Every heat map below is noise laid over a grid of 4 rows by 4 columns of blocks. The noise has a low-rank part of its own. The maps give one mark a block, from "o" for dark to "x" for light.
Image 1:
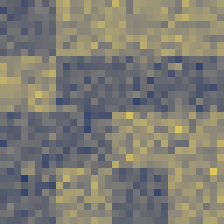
o x x x
x o o o
o o x x
o x o x
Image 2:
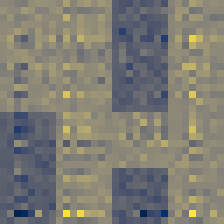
x x o x
x x o x
o x x x
o x o x
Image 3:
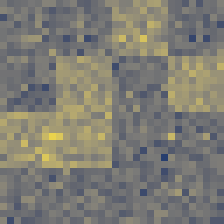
o o x o
o x o x
x x o o
o o o o
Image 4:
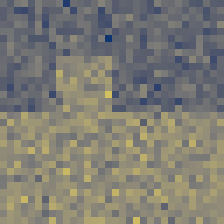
o o o o
o x o o
x x x x
x x x x
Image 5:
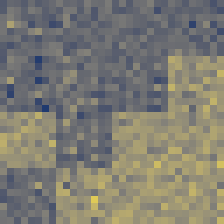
o o o o
o o o x
x o x x
o x x x
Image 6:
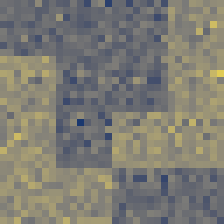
o o o x
x o o x
x o x x
x x o o
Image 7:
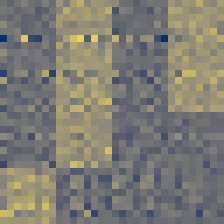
o x o x
o x o x
o x o o
x o o o
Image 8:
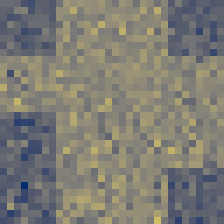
o x x o
x x x x
o x x x
o x x o
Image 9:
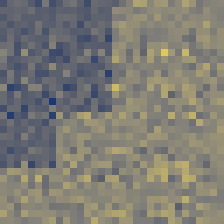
o o x x
o o x x
o x x x
x x x x
